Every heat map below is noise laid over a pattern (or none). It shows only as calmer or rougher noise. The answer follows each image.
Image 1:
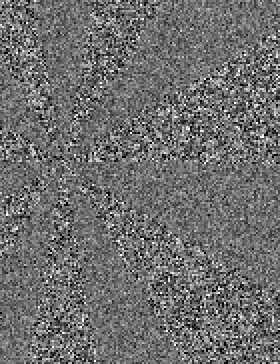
spokes from one point
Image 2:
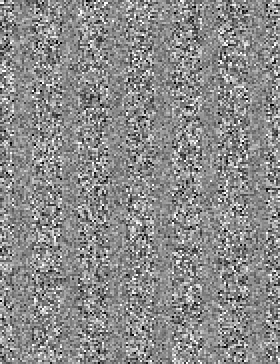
vertical stripes
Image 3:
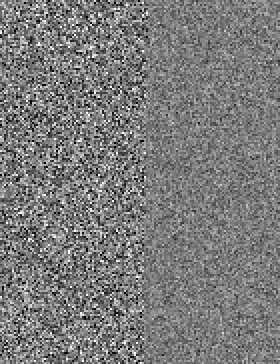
a sharp edge
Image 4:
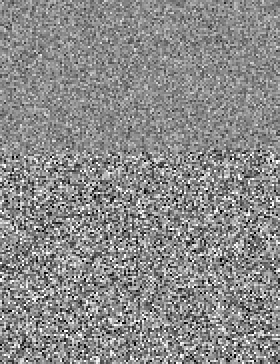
a sharp edge
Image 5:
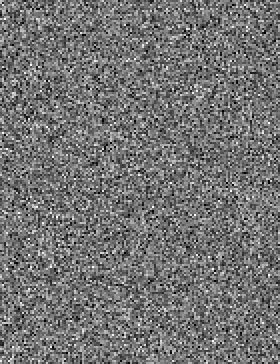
only noise
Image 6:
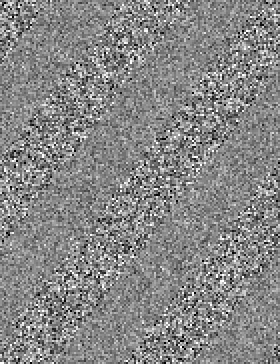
diagonal stripes
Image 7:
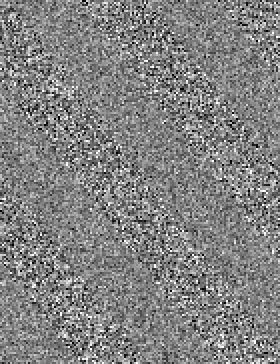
diagonal stripes
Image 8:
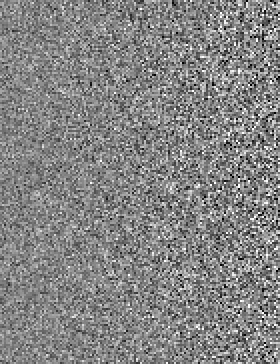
a smooth slope
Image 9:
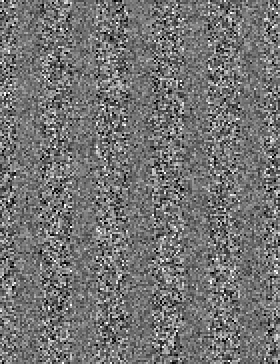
vertical stripes
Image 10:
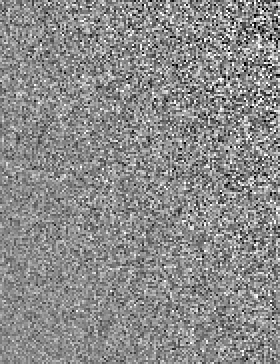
a smooth slope
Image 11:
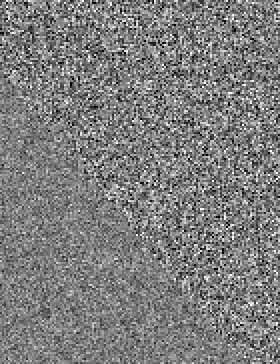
a sharp edge
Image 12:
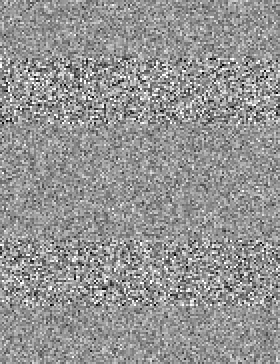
horizontal stripes
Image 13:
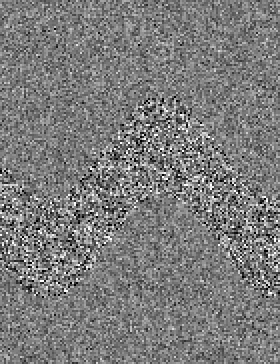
a wavy band
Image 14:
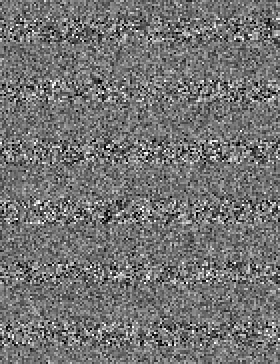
horizontal stripes
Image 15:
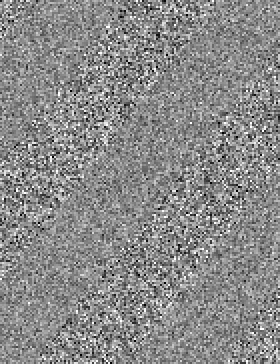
diagonal stripes
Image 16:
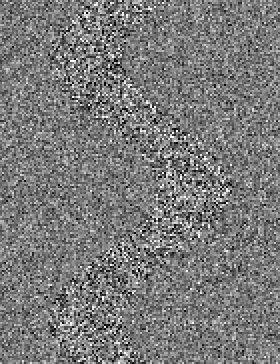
a wavy band
